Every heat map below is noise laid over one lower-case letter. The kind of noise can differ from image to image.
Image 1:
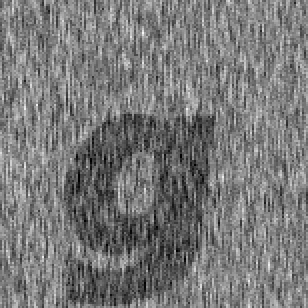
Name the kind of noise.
streaked along the columns
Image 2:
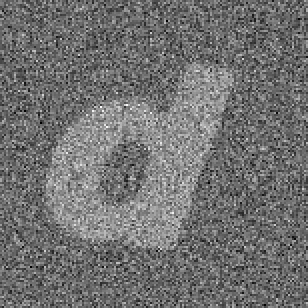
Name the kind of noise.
low rank plus noise
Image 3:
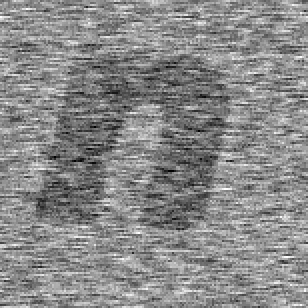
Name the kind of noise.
streaked along the rows
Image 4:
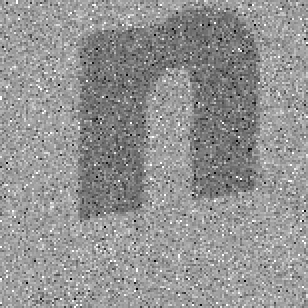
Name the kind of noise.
heavy tails
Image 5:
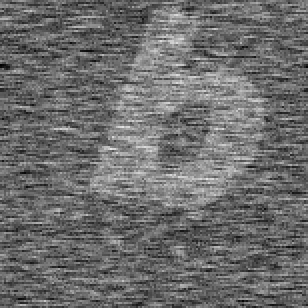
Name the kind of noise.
streaked along the rows
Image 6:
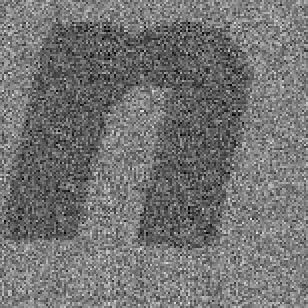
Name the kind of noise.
low rank plus noise
